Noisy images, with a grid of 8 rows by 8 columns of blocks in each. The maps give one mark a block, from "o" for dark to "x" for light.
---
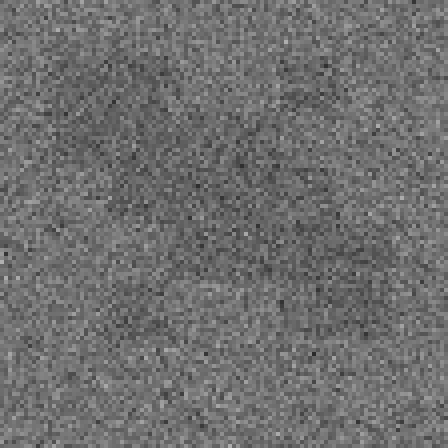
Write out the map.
x x x x x x x x
x o o x x o x x
x o o o o x x x
x x o o o o x x
x x x o o o o x
x x o x x o o x
x x x x x x x x
x x x x x x x x
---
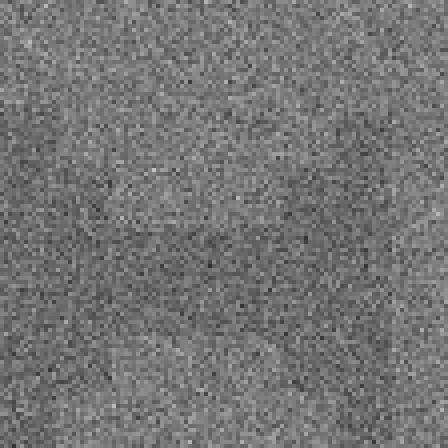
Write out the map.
x x x x x x x x
x x x x x x x x
o x x x x x o x
o o x x x o o x
o o o o o o o x
o o o o o o o x
o o x x x o o x
o x x x x x o x
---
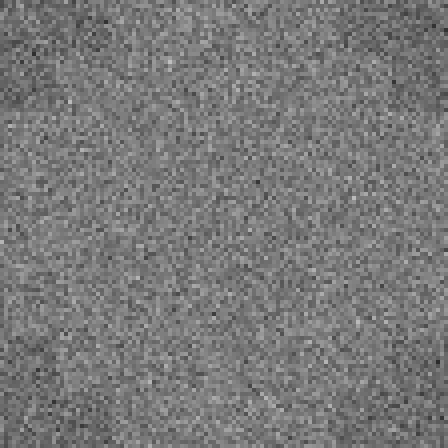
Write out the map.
o o x x x x o o
o x x x x x x o
x x x x x x x x
x x x x x x x x
x x x x x x x x
x x x x x x x x
o x x x x x x o
o o x x x x o o
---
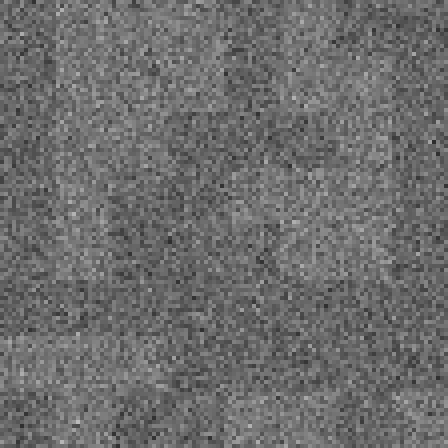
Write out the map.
o x x x o x o o
o x x x o x x o
o x x o o o x o
o x o o x x x o
o x o o o x x o
o o o o o o o o
x x x o o o o o
o x o o x x o x
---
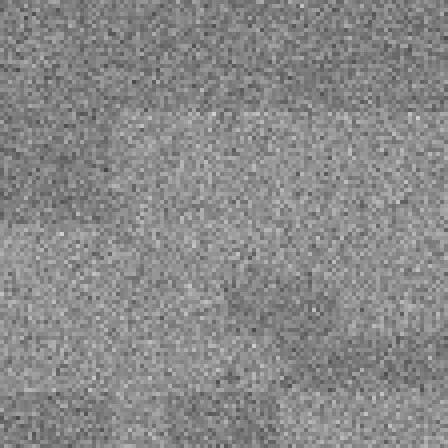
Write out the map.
o o o o o o o o
o o o o o o o o
o o x x x x x x
o o x x x x x x
x x x x x x x x
x x x x o o x x
x x x x x o o o
o o x o o x x x
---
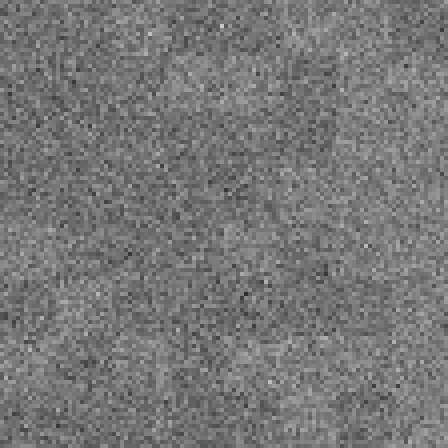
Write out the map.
o o x o o x x o
o o o x x o x x
o o o o o o x x
o o o o o x x x
x o o o x o x x
o x o o o o o x
x o x o x x x x
o o o o o x o x
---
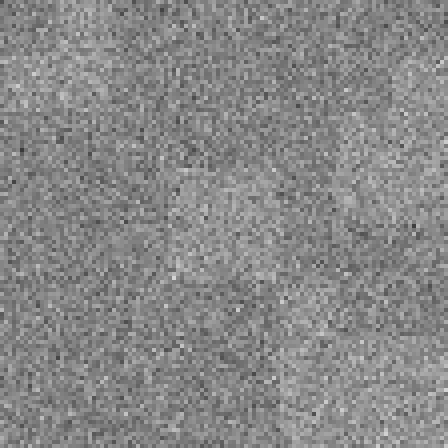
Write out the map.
o x o o o o o o
x x o o o o o x
o o o o o o x x
o o o x x o x x
o o o x x o o o
o o o o o x o o
o o o o o x x x
o o o o o x x x
